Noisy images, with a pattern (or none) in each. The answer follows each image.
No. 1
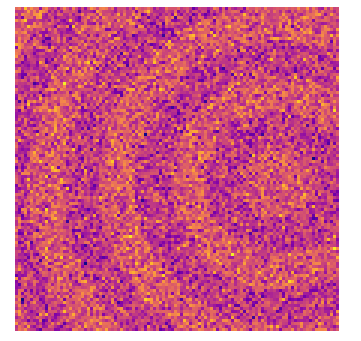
rings round one point
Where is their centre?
middle right
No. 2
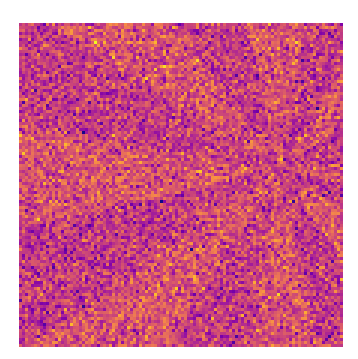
spokes from one point
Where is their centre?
middle right
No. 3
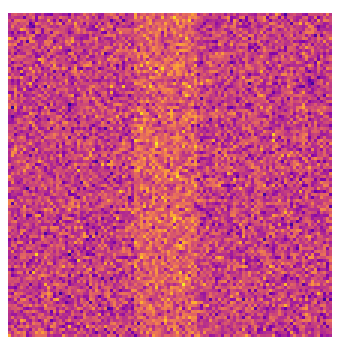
one vertical stripe
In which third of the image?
middle
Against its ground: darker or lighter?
lighter
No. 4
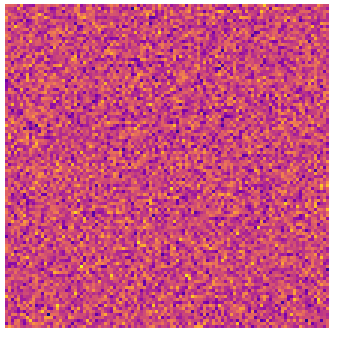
only noise
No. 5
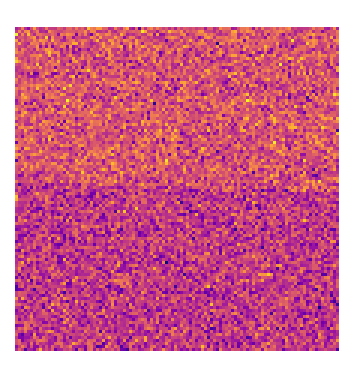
a sharp edge
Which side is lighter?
top
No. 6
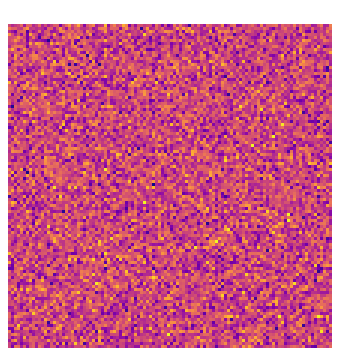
only noise
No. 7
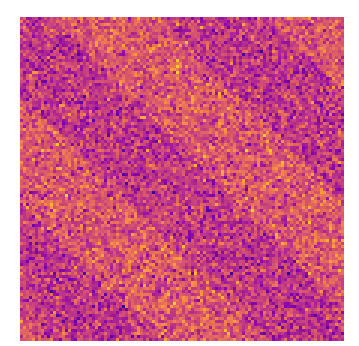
diagonal stripes
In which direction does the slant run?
top left to bottom right
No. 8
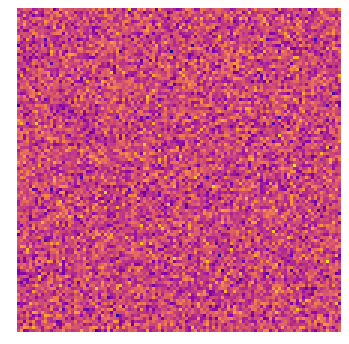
only noise
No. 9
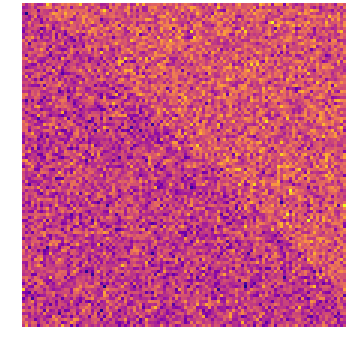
a sharp edge
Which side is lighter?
top right
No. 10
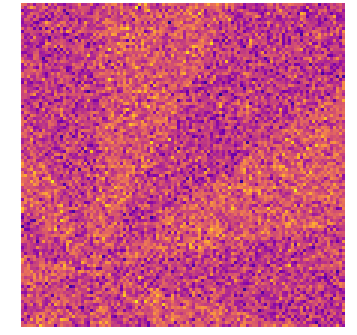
spokes from one point
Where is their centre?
bottom left
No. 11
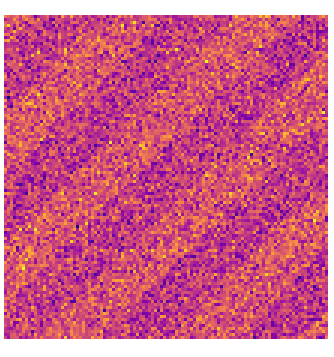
diagonal stripes
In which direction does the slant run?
bottom left to top right
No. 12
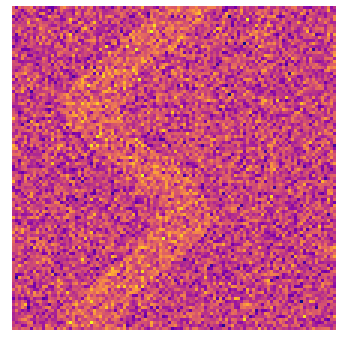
a wavy band
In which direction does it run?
top to bottom
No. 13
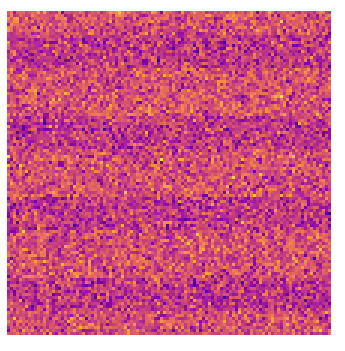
horizontal stripes
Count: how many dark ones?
4
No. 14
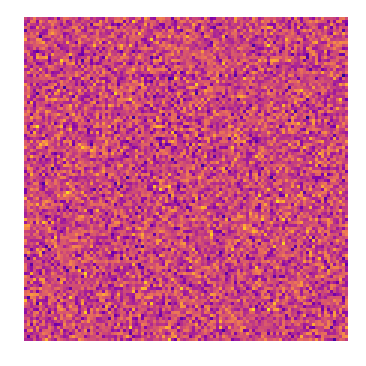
only noise
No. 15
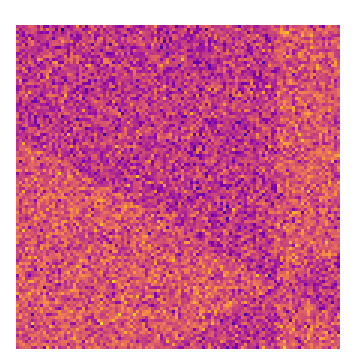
spokes from one point
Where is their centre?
bottom right
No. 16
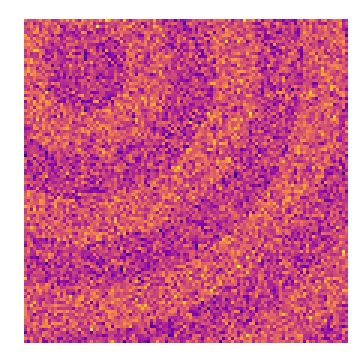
rings round one point
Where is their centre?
top left
